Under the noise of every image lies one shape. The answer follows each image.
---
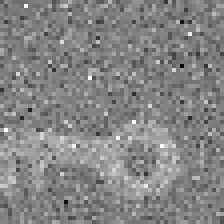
key
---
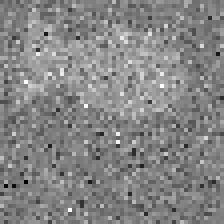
fish
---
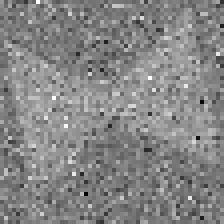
bow tie
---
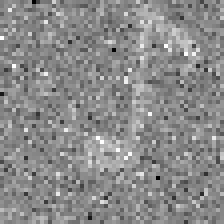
musical note
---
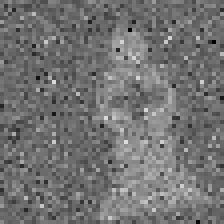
chess bishop
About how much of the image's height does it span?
nearly all
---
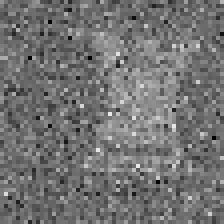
chess rook
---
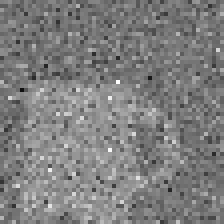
cup
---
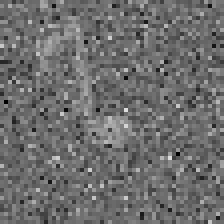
musical note
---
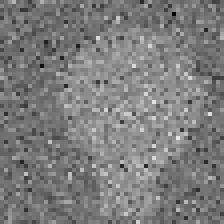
light bulb
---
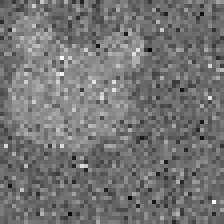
bear's head
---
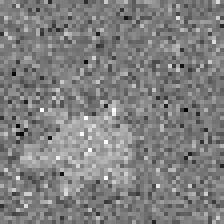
turtle
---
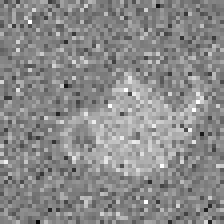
teapot
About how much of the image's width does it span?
two thirds
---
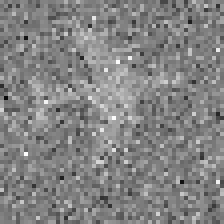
airplane
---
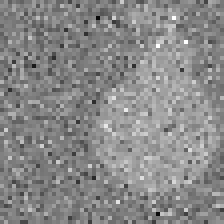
pear
